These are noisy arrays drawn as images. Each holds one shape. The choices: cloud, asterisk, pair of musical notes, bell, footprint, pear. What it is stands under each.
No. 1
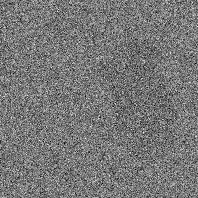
footprint
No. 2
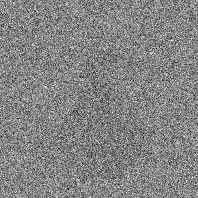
pear
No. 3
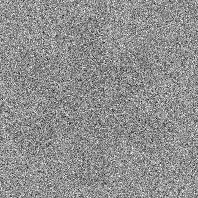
asterisk
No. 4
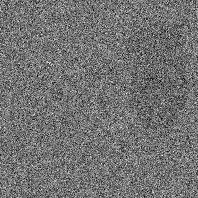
footprint
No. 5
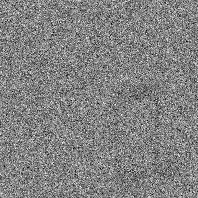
pair of musical notes
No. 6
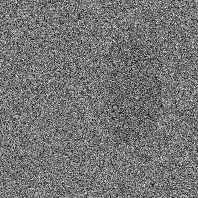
footprint
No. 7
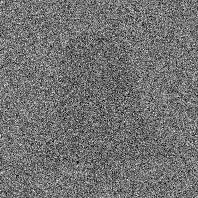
bell
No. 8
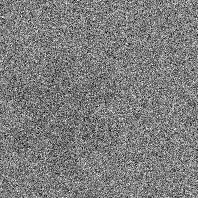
asterisk
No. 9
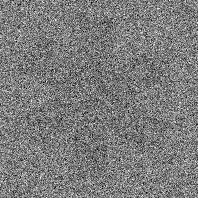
asterisk
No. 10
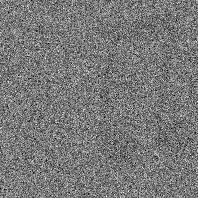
pair of musical notes
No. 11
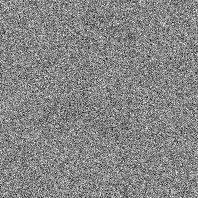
pair of musical notes
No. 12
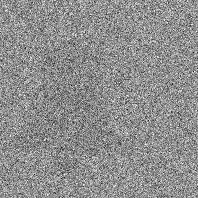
bell
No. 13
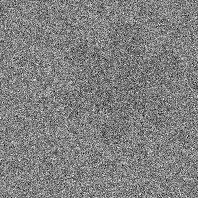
asterisk
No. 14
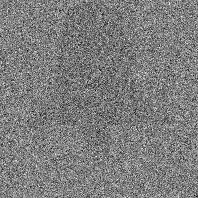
bell
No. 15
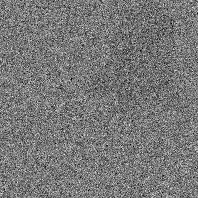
bell
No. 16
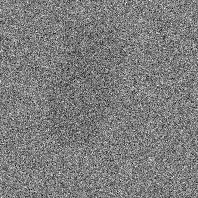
footprint
